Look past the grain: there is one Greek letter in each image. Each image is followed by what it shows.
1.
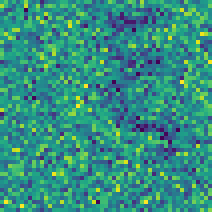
xi
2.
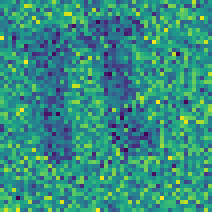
pi
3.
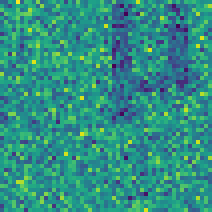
mu
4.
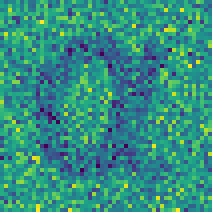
alpha
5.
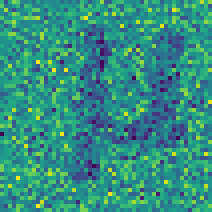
mu
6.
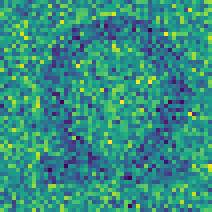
omega
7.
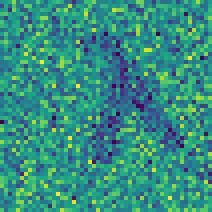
lambda
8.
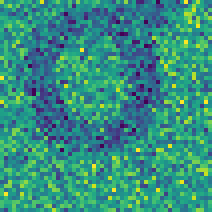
sigma
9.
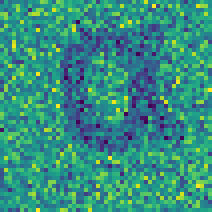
alpha
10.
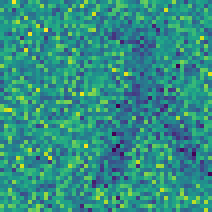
lambda
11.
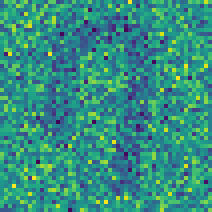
eta
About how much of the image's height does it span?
nearly all
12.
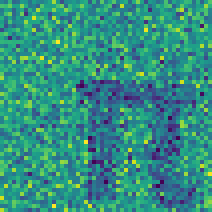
pi
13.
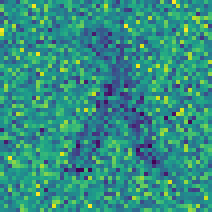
lambda
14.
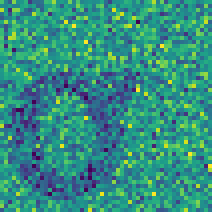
sigma
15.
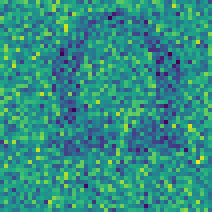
omega
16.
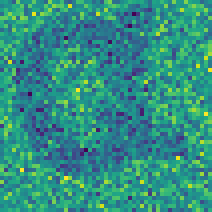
alpha
